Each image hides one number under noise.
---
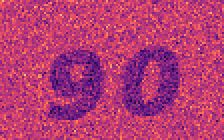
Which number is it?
90
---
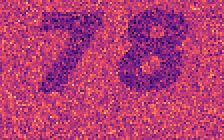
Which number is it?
78
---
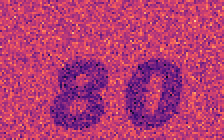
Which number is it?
80
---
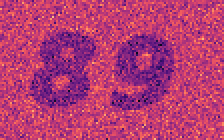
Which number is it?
89
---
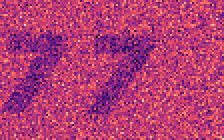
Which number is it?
77
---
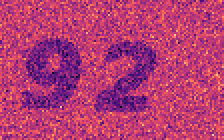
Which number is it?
92
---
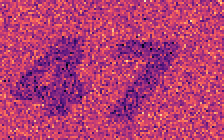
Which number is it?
47
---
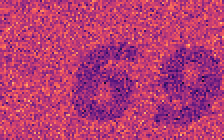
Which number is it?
69
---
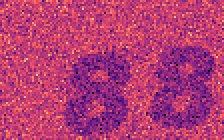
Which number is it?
88
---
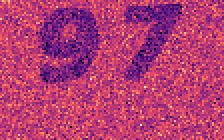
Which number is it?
97
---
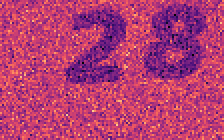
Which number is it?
28
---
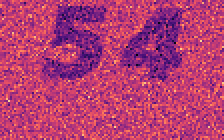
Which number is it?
54
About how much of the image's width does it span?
two thirds
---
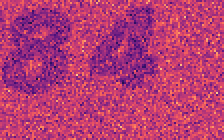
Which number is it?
84
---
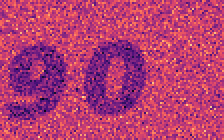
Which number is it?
90
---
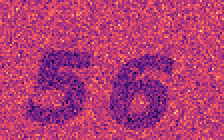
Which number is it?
56
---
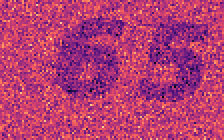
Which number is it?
65
